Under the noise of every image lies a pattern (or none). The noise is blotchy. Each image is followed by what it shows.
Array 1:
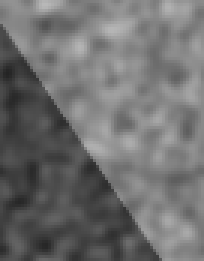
a sharp edge
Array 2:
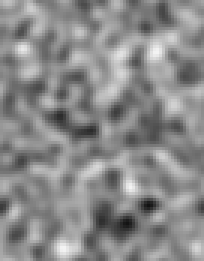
only noise
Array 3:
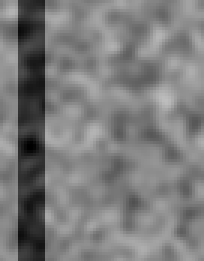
one vertical stripe
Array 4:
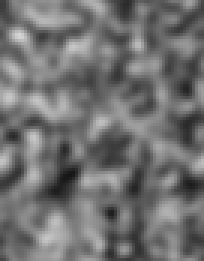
only noise
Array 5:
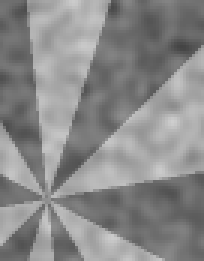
spokes from one point
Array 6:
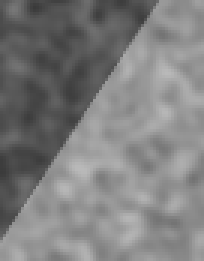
a sharp edge
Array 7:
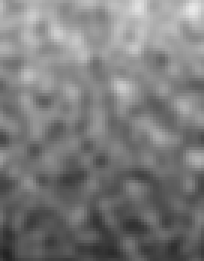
a smooth slope
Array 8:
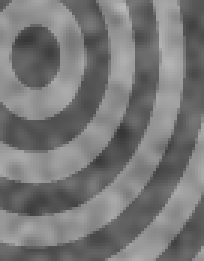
rings round one point
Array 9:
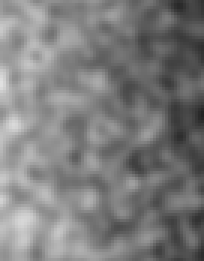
a smooth slope
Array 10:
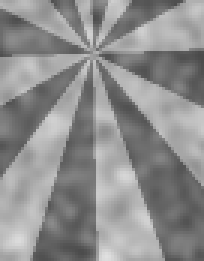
spokes from one point
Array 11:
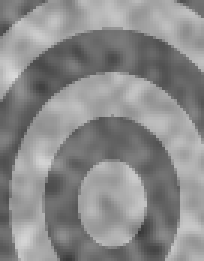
rings round one point
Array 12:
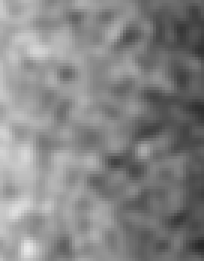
a smooth slope
